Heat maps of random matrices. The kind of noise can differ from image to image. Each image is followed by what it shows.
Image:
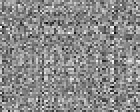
low rank plus noise
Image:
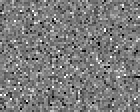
heavy tails
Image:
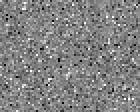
heavy tails
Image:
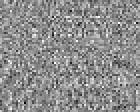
low rank plus noise
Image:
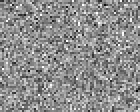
independent entries
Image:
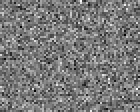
independent entries
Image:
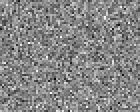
independent entries
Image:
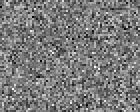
independent entries
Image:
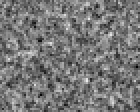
blotchy
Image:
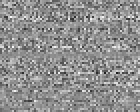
rows of uneven size
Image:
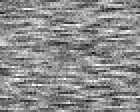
streaked along the rows
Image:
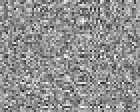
low rank plus noise
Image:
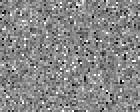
heavy tails
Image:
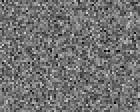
independent entries
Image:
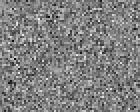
independent entries
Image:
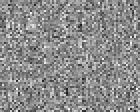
low rank plus noise
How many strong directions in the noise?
three or four
